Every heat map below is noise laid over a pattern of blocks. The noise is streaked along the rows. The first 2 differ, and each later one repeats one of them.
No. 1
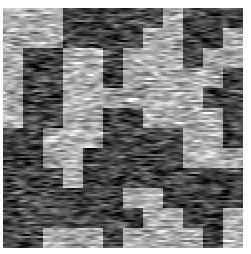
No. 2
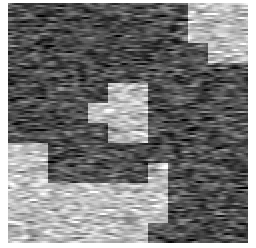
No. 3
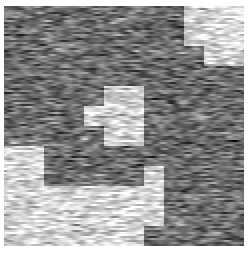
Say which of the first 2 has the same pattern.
2
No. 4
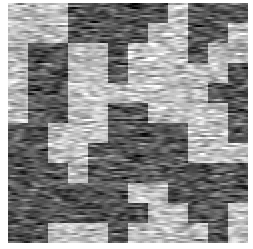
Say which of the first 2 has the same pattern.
1
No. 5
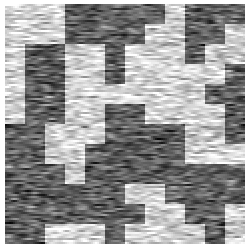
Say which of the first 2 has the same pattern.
1
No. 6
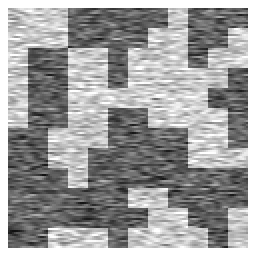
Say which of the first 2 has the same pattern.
1
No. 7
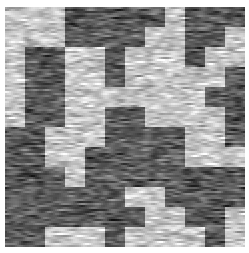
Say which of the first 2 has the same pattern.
1
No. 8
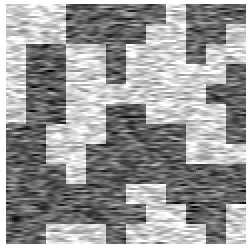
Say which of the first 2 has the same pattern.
1
